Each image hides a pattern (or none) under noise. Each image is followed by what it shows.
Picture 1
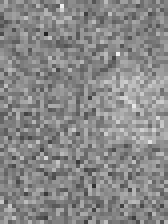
one block
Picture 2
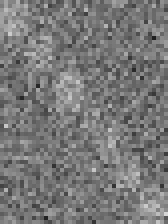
blocks along the diagonal
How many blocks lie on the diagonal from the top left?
7
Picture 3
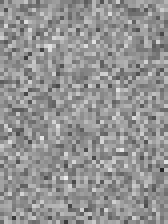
only noise
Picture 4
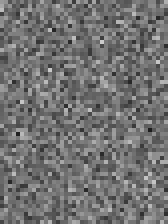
only noise
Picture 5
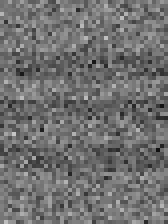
bands of rows
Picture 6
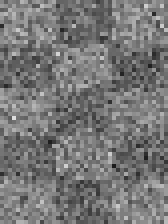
a checkerboard
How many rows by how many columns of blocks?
5 by 3
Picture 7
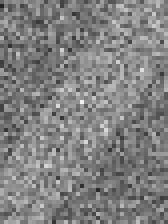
a diagonal band
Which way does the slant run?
bottom left to top right
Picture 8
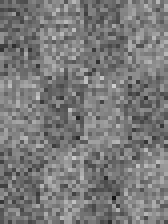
a checkerboard
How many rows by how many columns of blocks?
3 by 4
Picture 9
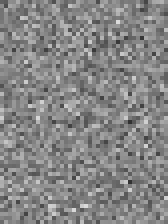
only noise
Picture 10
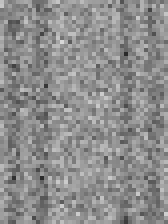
bands of columns
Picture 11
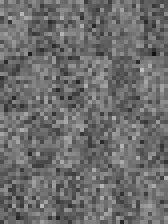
a checkerboard
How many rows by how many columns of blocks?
4 by 6
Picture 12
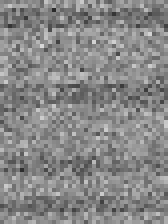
bands of rows
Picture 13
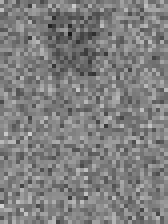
one block
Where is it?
top middle
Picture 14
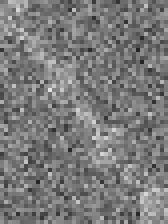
blocks along the diagonal
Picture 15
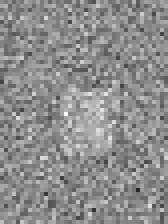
one block
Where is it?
centre
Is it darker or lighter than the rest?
lighter
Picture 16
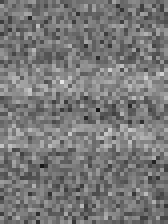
bands of rows
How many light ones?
2
